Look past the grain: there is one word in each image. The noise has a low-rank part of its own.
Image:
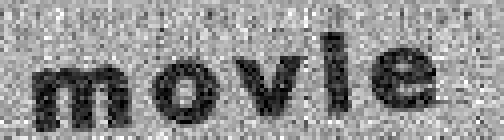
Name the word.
movie
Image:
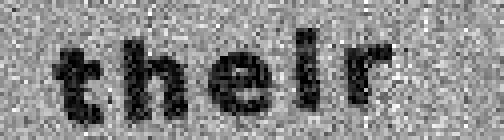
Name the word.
their
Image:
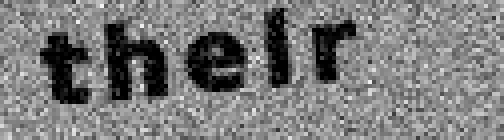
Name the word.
their
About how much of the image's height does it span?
two thirds
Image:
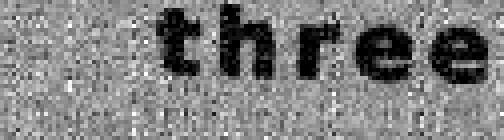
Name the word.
three
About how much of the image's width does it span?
two thirds
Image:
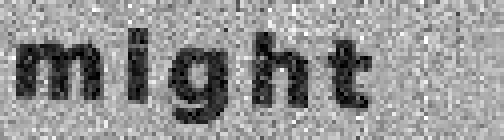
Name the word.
might
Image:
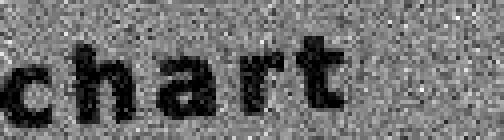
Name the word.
chart
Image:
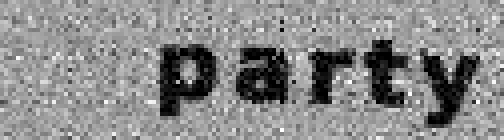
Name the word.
party
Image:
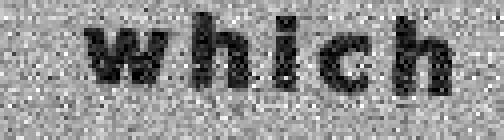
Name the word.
which
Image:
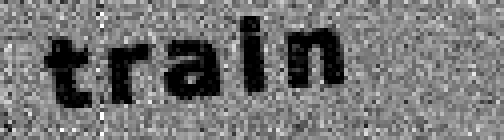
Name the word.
train
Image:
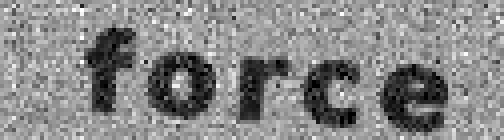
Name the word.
force
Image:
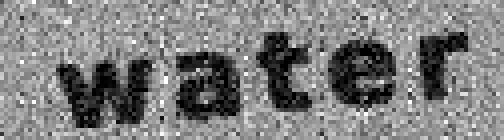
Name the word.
water
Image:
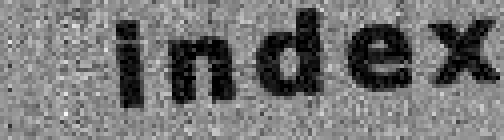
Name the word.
index
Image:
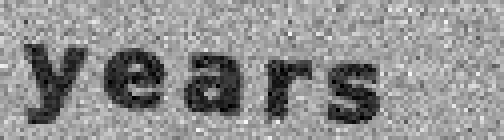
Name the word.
years
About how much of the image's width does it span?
two thirds
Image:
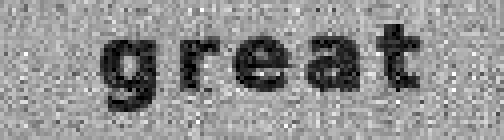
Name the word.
great
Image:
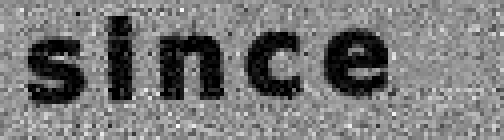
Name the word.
since
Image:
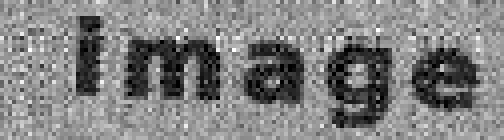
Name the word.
image
